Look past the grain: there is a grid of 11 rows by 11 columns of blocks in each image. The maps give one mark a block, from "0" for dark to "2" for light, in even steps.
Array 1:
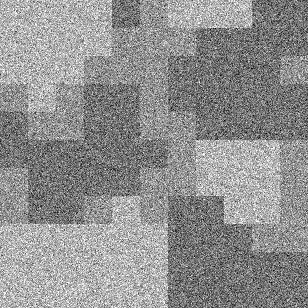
22220122200
22221110000
22211100001
12100100000
01100110000
00000012221
10000112221
10012100221
22222200011
22222200000
22222200000
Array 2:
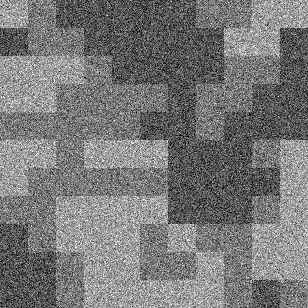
21000001122
01100000220
22210000110
22111101100
11111001000
22122200012
21111100002
11222200012
01222121122
00122112122
00122222101
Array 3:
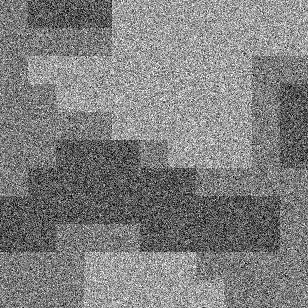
10002222222
11112222222
12222222211
11222222210
11112222210
11000122210
10000001111
00000000001
00111000001
11122221111
11122222111
